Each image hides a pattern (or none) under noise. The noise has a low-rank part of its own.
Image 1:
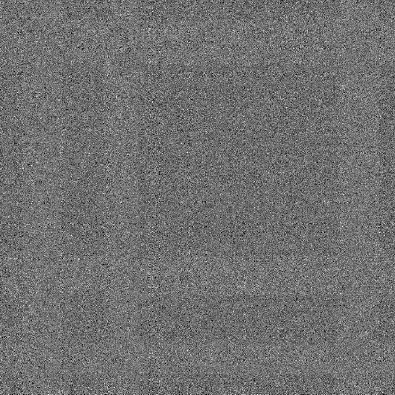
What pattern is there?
bands of rows crossing bands of columns
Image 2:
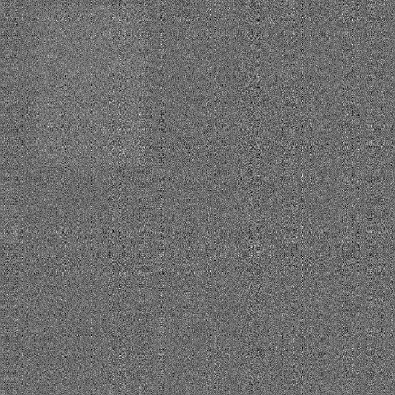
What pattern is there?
one block
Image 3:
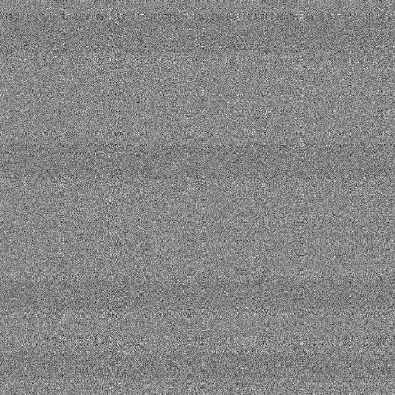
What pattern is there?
bands of rows
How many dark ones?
4
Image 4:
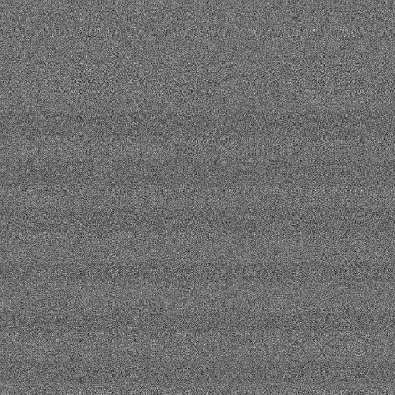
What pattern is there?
bands of rows
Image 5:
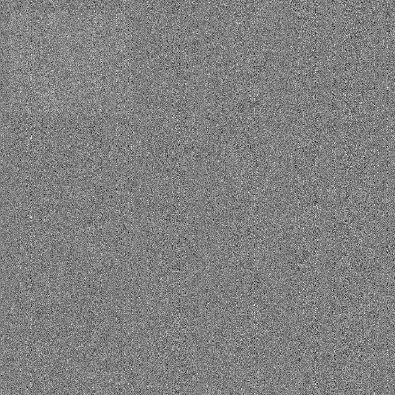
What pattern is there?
one block
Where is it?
top left
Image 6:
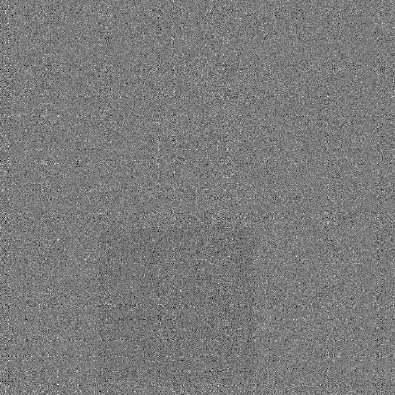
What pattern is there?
one block
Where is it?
bottom middle
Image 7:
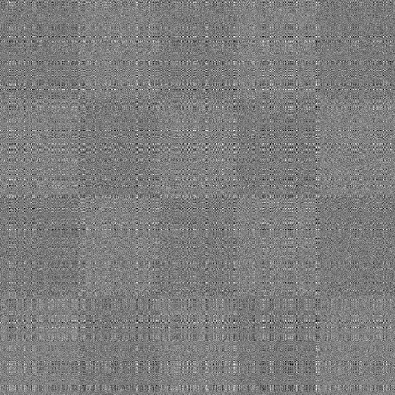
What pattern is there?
a checkerboard
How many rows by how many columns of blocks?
4 by 5
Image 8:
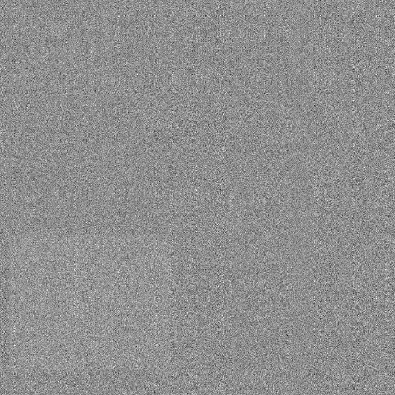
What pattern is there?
one block
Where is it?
bottom left
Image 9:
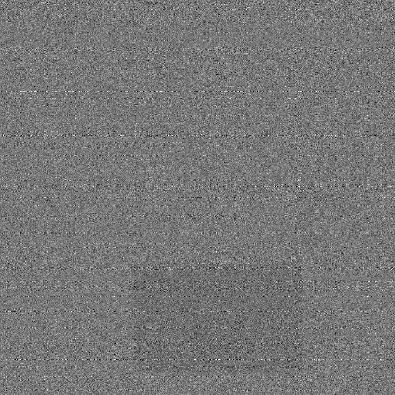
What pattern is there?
one block
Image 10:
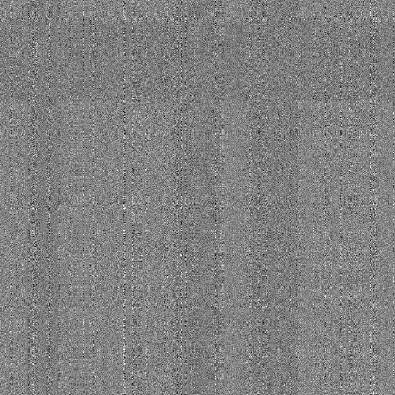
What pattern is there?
bands of rows crossing bands of columns
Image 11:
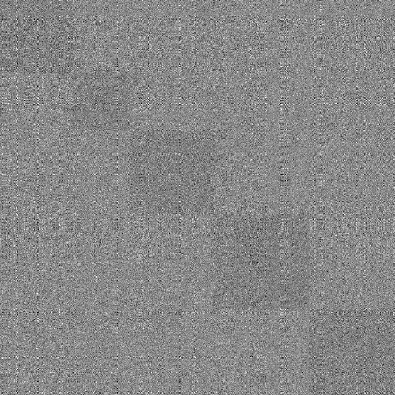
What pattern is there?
blocks along the diagonal
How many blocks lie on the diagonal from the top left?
5
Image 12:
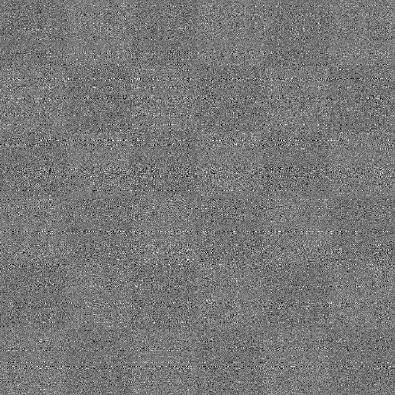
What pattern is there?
a checkerboard
